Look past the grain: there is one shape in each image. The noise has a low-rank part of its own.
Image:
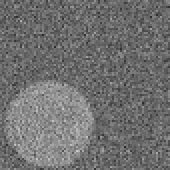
light disc
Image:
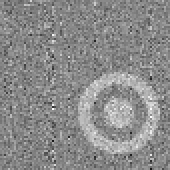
light bullseye
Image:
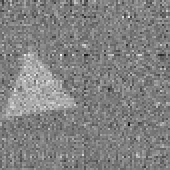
light triangle, middle left
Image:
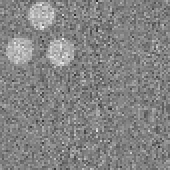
light three dots, top left
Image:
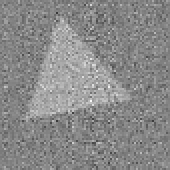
light triangle
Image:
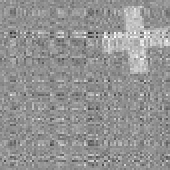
light cross, top right
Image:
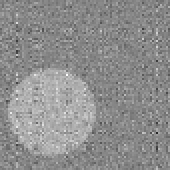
light disc
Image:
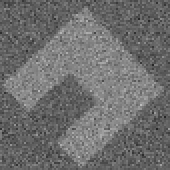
light square with a notch
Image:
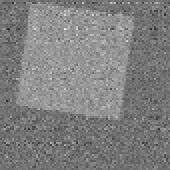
light square
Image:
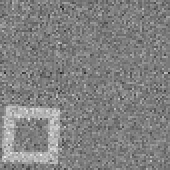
light square frame, bottom left
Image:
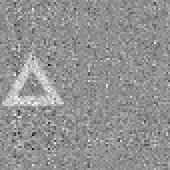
light triangle frame, middle left
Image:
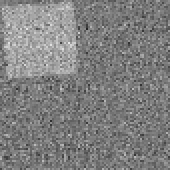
light square, top left
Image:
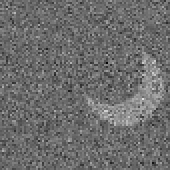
light crescent
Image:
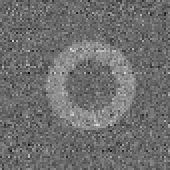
light ring
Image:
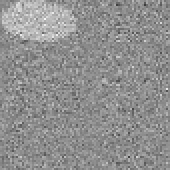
light ellipse, top left
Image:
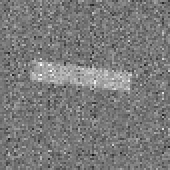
light bar
